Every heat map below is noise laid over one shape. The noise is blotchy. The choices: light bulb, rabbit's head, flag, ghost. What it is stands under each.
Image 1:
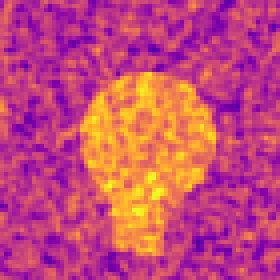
light bulb
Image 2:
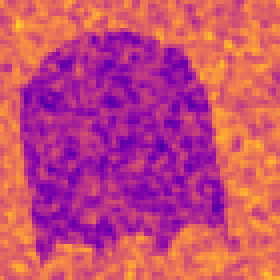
ghost
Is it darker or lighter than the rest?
darker
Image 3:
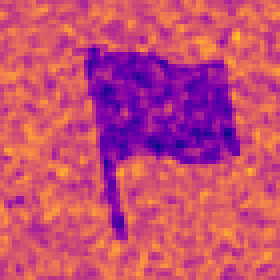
flag
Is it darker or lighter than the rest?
darker
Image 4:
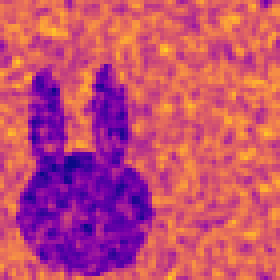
rabbit's head
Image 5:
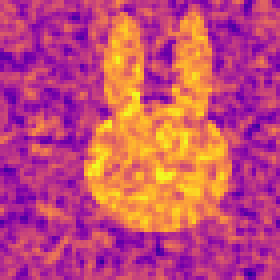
rabbit's head
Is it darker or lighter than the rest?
lighter
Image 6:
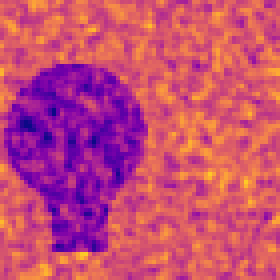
light bulb
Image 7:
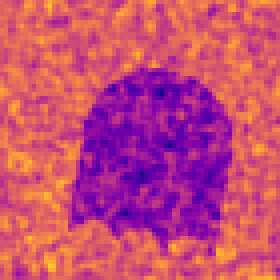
ghost
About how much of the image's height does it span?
two thirds
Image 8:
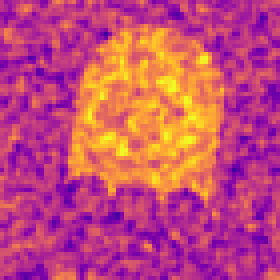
ghost
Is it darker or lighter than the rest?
lighter
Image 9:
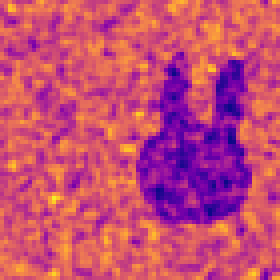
rabbit's head
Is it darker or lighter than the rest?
darker
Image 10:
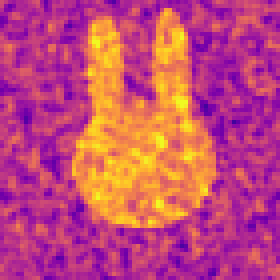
rabbit's head
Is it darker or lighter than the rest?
lighter
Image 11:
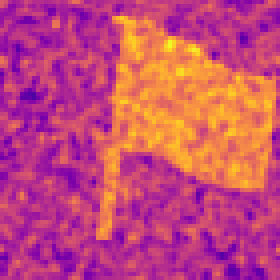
flag
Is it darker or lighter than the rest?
lighter
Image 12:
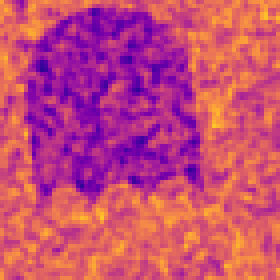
ghost
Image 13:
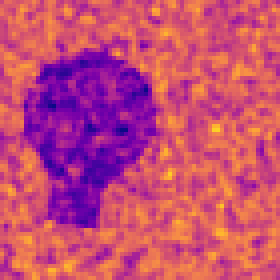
light bulb
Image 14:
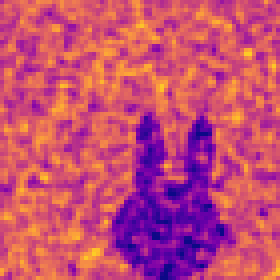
rabbit's head
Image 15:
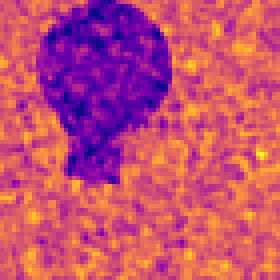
light bulb
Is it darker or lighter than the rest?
darker
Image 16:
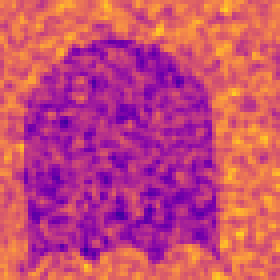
ghost
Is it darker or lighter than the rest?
darker
